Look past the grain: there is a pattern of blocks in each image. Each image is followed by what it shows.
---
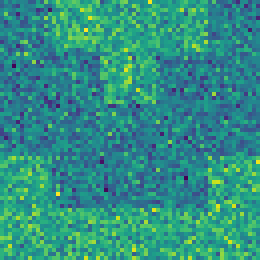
left and right mirror each other
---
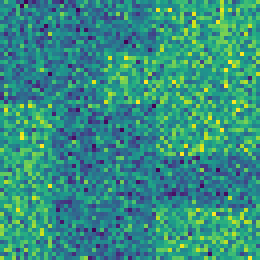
no symmetry
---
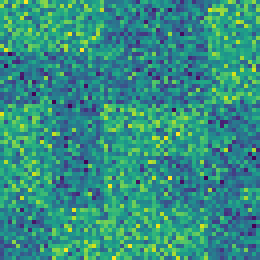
no symmetry
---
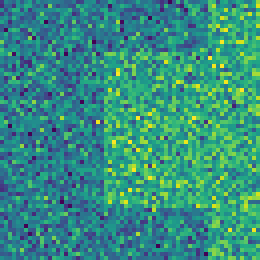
top and bottom mirror each other
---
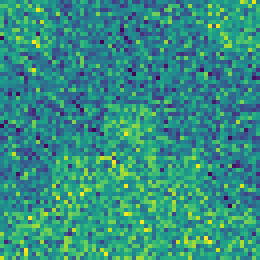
left and right mirror each other
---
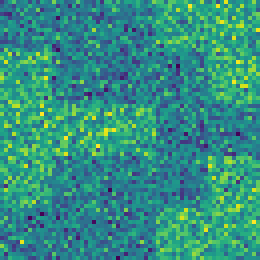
top and bottom mirror each other
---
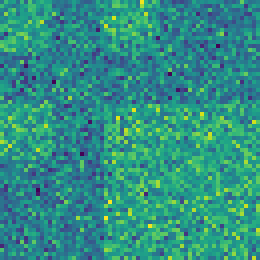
mirrored about the diagonal from the top left
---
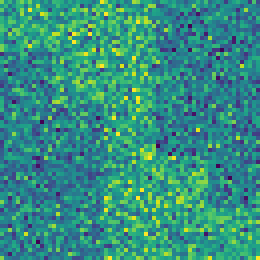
the same after a half turn
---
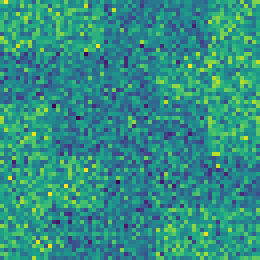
the same after a half turn
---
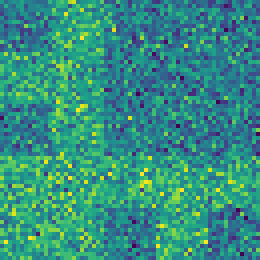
mirrored about the diagonal from the bottom left
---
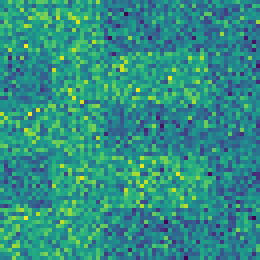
top and bottom mirror each other
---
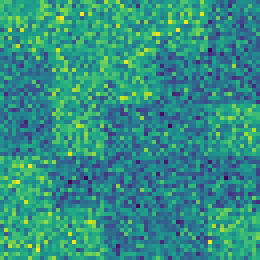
no symmetry
